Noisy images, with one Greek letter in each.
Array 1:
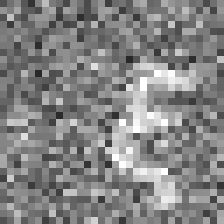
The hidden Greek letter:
xi
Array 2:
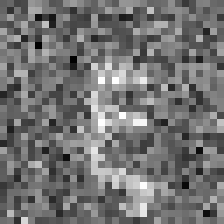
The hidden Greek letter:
xi
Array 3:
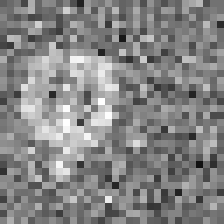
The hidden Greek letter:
phi
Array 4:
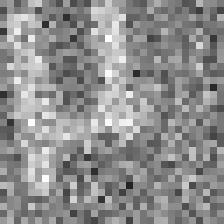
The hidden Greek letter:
mu
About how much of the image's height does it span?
nearly all
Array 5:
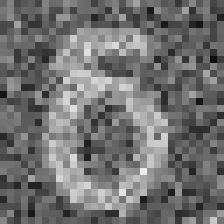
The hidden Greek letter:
delta
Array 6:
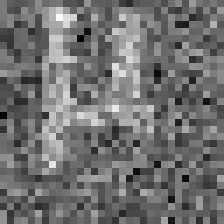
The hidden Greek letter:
mu
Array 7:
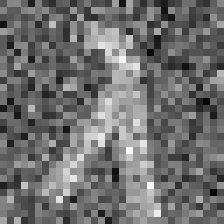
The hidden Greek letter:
lambda
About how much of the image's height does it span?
nearly all
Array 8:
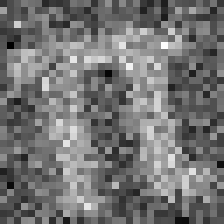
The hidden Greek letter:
pi
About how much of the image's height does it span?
nearly all
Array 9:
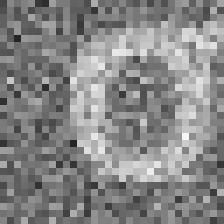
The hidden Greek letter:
sigma
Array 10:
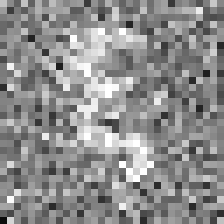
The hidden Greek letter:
xi
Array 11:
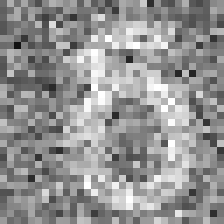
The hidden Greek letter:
delta
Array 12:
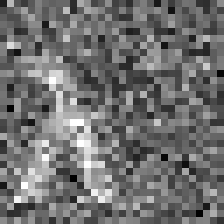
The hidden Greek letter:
lambda
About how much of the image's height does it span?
two thirds
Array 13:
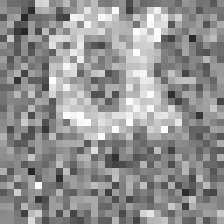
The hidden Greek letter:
alpha
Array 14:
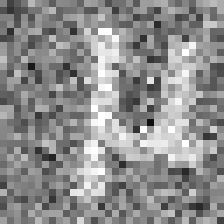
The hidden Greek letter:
mu
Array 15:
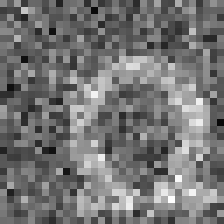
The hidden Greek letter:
omega
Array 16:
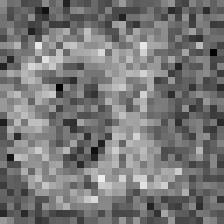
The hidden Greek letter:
alpha
